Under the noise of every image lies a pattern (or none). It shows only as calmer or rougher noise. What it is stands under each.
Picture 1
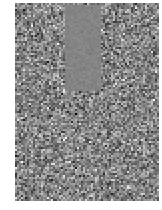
one block
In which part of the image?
top middle
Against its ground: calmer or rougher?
calmer
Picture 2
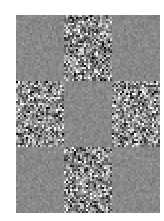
a checkerboard
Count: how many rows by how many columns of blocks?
3 by 3
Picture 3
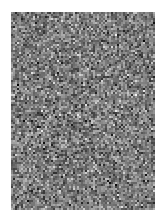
only noise
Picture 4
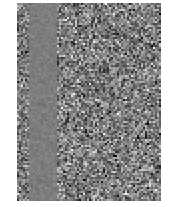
one band of columns
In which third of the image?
left
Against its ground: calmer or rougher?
calmer
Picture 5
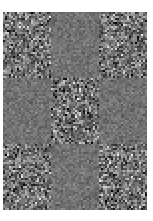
a checkerboard
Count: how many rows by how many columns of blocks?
3 by 3
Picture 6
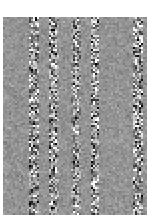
bands of columns
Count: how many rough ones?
5
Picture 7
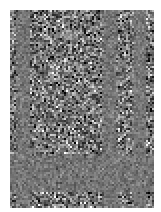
bands of rows crossing bands of columns
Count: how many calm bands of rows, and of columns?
1 and 3
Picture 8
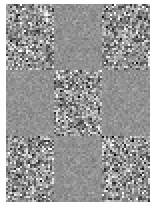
a checkerboard
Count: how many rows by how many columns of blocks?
3 by 3
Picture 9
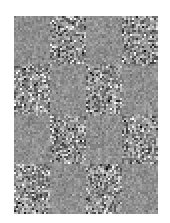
a checkerboard
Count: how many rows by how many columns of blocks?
4 by 4
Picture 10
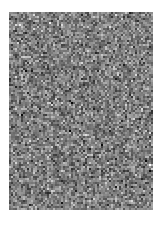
only noise
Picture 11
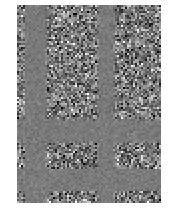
bands of rows crossing bands of columns
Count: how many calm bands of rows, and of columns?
2 and 2
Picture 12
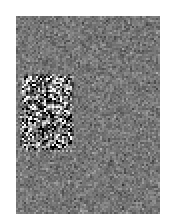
one block
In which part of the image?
middle left
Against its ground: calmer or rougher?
rougher
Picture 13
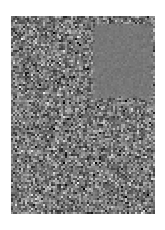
one block
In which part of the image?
top right
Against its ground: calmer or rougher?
calmer
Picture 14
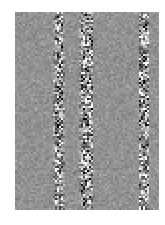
bands of columns
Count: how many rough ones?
3
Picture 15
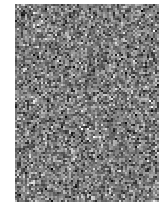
only noise
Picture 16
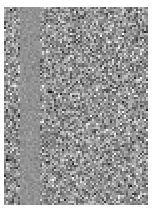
one band of columns
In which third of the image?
left
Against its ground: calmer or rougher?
calmer
